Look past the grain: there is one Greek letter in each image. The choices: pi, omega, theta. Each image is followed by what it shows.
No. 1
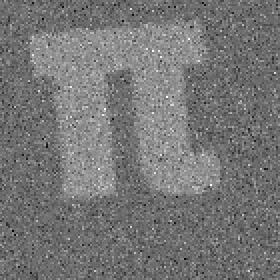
light pi
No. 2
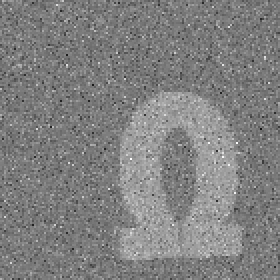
light omega
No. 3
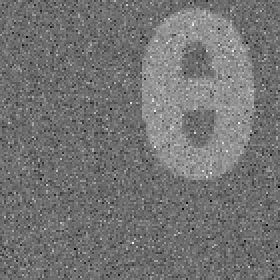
light theta
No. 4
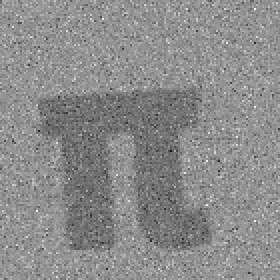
dark pi
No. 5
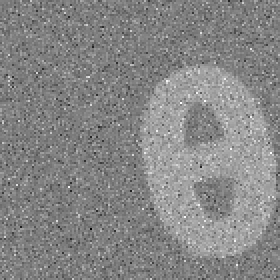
light theta
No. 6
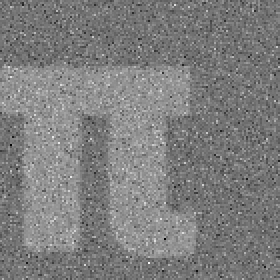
light pi
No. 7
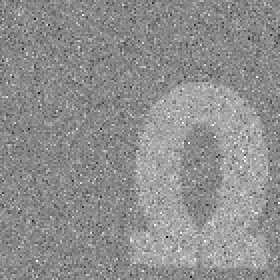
light omega
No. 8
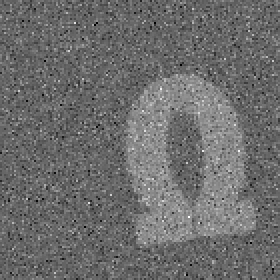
light omega
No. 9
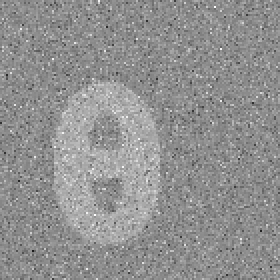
light theta
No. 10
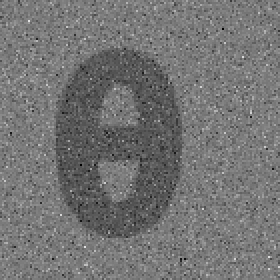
dark theta
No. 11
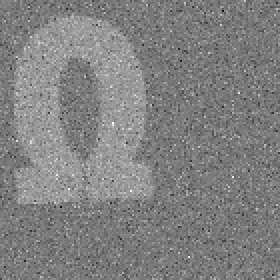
light omega
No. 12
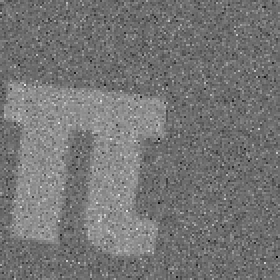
light pi
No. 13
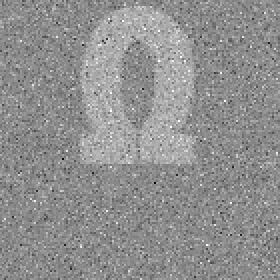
light omega
